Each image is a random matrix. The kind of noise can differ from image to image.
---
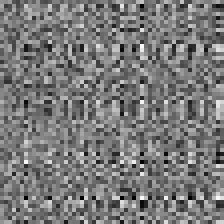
low rank plus noise
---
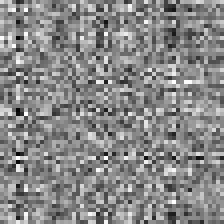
low rank plus noise
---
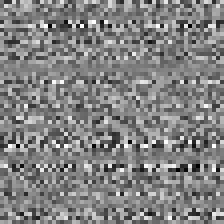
rows of uneven size
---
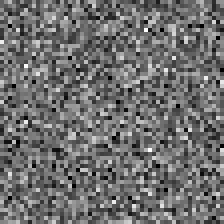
independent entries
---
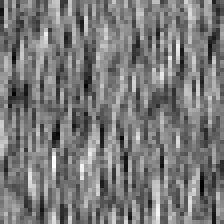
streaked along the columns
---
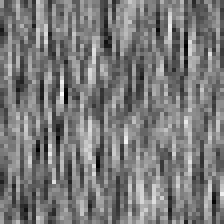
streaked along the columns
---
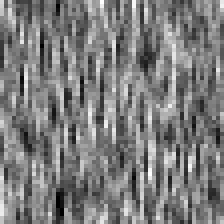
streaked along the columns
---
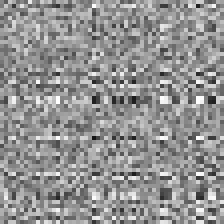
low rank plus noise
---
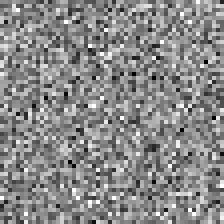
independent entries
